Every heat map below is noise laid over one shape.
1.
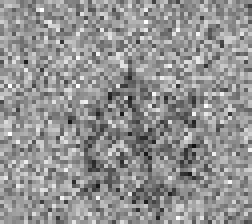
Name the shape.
snowflake
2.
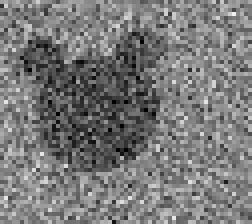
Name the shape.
bear's head
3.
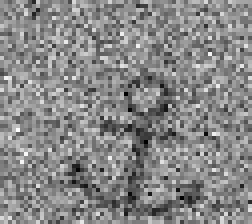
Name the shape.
anchor
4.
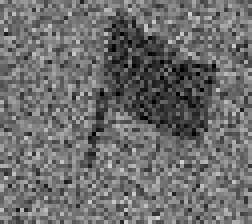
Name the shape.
flag
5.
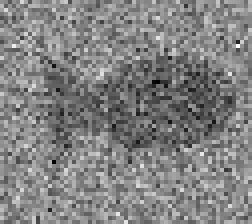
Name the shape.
fish
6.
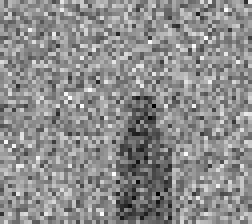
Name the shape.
bottle
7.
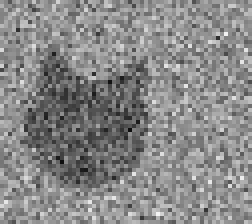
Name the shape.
cat's head
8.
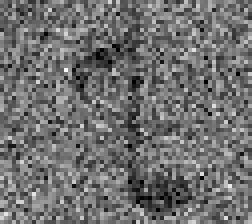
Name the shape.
musical note
